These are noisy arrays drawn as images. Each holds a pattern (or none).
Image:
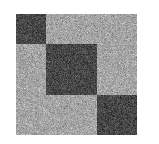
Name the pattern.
blocks along the diagonal
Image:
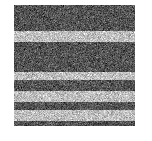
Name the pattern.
bands of rows
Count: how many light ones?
4
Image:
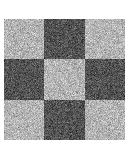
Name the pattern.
a checkerboard
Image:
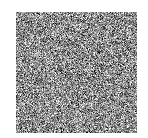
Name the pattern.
only noise
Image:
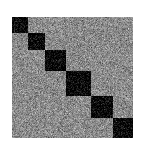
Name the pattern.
blocks along the diagonal
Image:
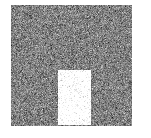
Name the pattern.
one block
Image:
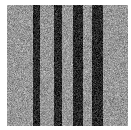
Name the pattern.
bands of columns
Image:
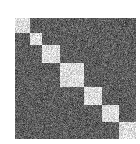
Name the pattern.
blocks along the diagonal
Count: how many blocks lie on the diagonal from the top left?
7
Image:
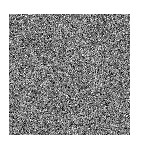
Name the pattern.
only noise
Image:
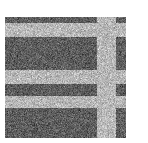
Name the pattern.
bands of rows crossing bands of columns
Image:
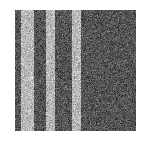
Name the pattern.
bands of columns
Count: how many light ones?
3
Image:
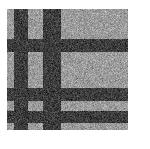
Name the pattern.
bands of rows crossing bands of columns
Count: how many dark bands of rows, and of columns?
3 and 2
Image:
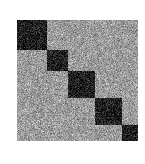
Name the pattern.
blocks along the diagonal
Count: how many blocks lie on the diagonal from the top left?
5
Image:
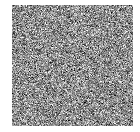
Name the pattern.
only noise
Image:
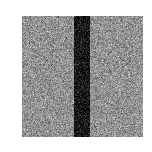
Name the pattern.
one band of columns
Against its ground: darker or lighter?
darker
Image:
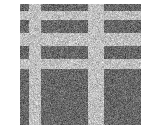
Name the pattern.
bands of rows crossing bands of columns
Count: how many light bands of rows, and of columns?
3 and 2
